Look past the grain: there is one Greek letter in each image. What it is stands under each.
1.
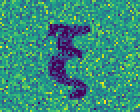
xi
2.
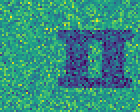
pi
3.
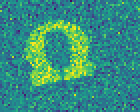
omega
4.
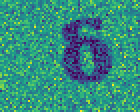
delta
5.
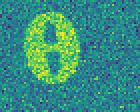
theta
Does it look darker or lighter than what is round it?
lighter
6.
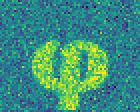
phi
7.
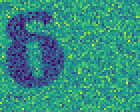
delta
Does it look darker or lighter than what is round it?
darker
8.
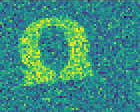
omega
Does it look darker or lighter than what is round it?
lighter
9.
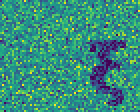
xi
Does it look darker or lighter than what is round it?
darker
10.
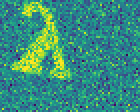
lambda
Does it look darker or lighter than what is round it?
lighter
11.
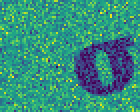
sigma
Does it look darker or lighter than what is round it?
darker
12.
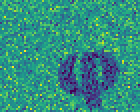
phi
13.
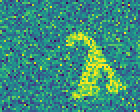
lambda
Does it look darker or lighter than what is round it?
lighter
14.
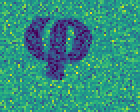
phi
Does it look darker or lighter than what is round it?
darker
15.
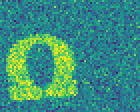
omega
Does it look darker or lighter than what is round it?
lighter
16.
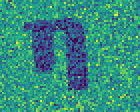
eta
